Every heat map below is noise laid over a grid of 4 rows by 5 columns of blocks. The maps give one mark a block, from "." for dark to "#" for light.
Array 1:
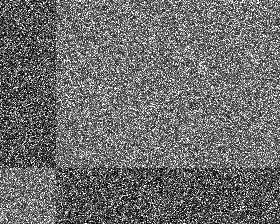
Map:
. # # # #
. # # # #
. # # # #
# . . . .
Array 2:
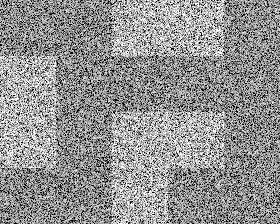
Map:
. . # # .
# . . . .
# . # # .
. . # . .
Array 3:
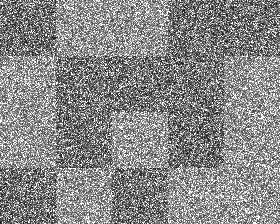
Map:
. # # . .
# . . . #
# . # . #
. # . # #
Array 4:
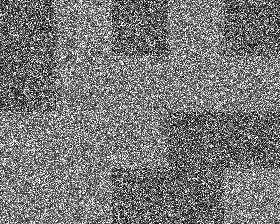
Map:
. # . # .
. # # # #
# # # . .
# # . . #
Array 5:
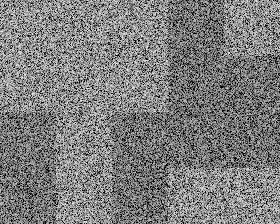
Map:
# # # . #
# # # . .
. # . . .
. # . # #
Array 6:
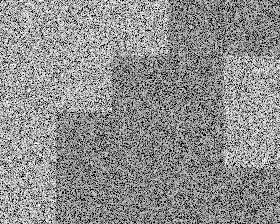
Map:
# # # . .
# # . . #
# . . . #
# . . . .
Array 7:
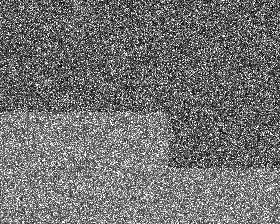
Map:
. . . . .
. . . . .
# # # . .
# # # # #
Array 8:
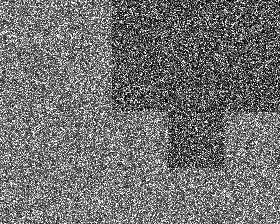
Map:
# # . . .
# # . . .
# # # . #
# # # # #
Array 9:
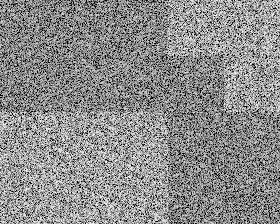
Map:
. . . # #
. . . . #
# # # . .
# # # . .
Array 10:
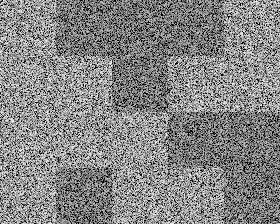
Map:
# . . . #
# # . # #
# # # . .
# . # # .
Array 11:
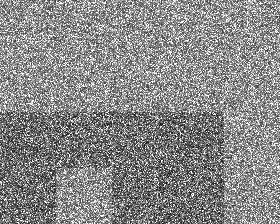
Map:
# # # # #
# # # # #
. . . . #
. # . . #
